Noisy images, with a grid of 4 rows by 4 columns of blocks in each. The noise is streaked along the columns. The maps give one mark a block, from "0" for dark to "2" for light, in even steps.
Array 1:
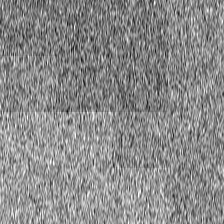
0001
1001
2211
2221
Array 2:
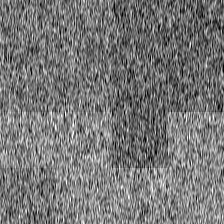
1100
1100
2202
1222
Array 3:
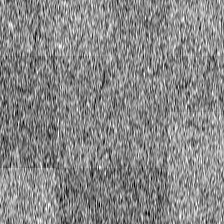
1212
0111
0112
2002
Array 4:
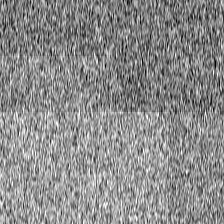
0000
1100
2221
2221
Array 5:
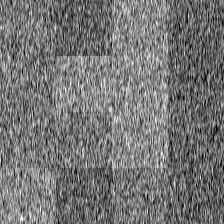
1020
1220
1120
2010
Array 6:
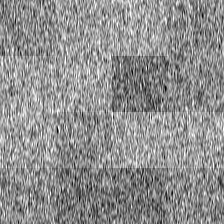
1221
2201
2122
1001
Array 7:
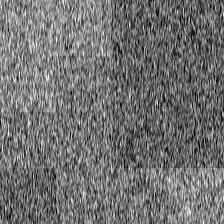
2200
2100
1100
0112
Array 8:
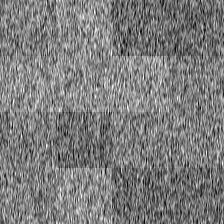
1200
2221
1011
1200
